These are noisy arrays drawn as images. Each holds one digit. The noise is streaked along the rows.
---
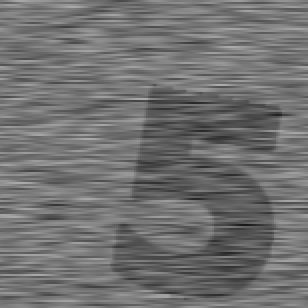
5
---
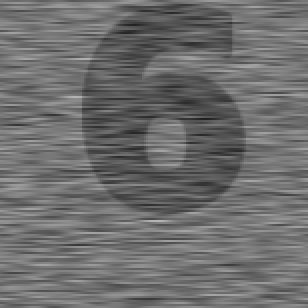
6
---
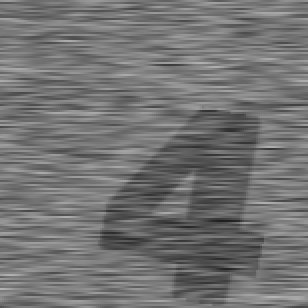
4
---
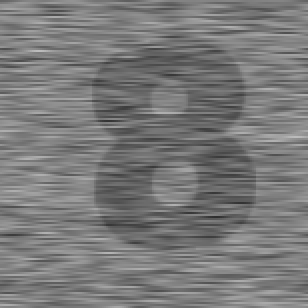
8
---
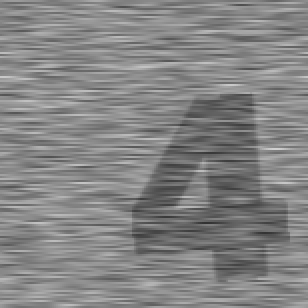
4
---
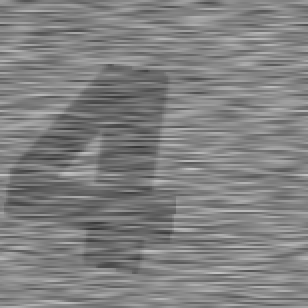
4
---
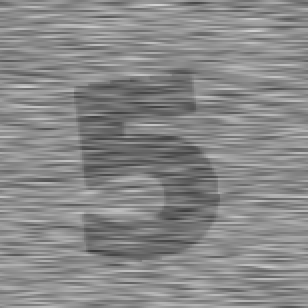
5
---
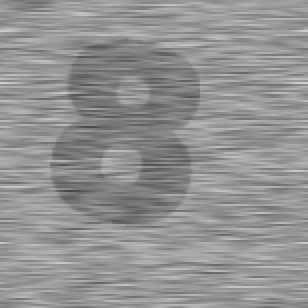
8
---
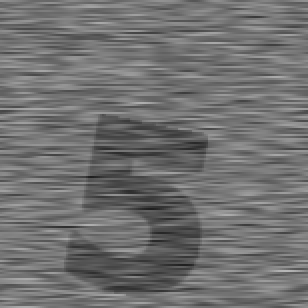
5
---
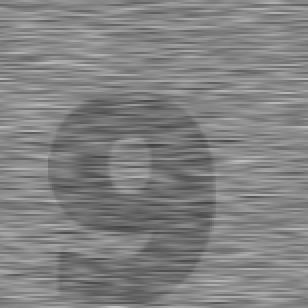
9
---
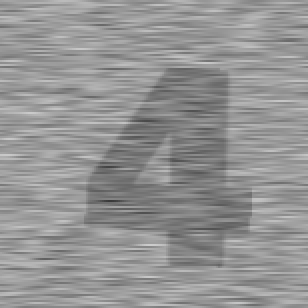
4
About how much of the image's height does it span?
two thirds
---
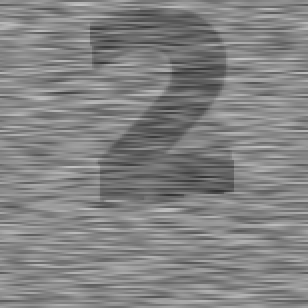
2
